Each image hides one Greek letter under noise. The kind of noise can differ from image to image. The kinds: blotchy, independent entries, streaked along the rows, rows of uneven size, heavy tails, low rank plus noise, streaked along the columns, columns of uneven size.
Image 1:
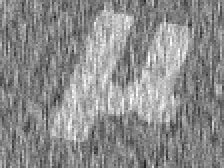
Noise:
streaked along the columns
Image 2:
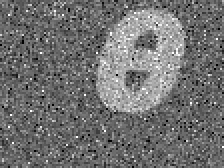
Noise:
heavy tails
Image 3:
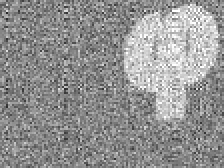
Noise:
low rank plus noise
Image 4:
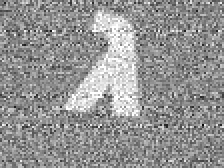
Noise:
rows of uneven size
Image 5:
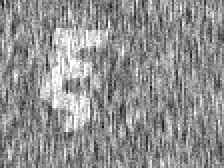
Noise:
streaked along the columns
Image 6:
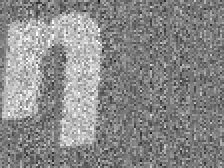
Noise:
columns of uneven size
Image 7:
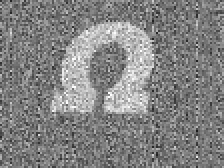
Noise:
columns of uneven size
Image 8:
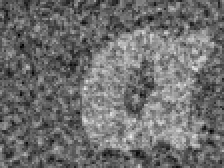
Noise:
blotchy
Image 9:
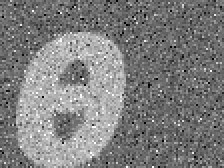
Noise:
heavy tails
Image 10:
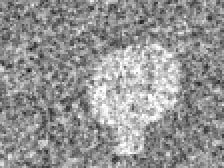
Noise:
blotchy
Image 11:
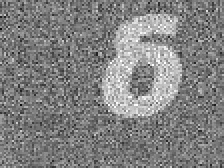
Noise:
low rank plus noise
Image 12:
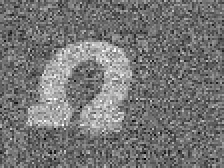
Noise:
low rank plus noise
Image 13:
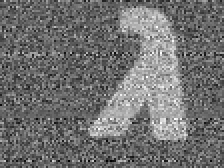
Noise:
rows of uneven size
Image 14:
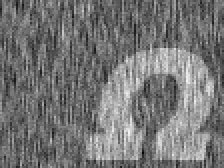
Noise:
streaked along the columns
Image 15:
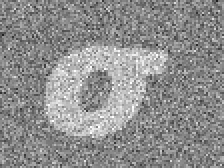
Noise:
independent entries
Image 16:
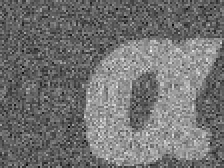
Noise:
low rank plus noise
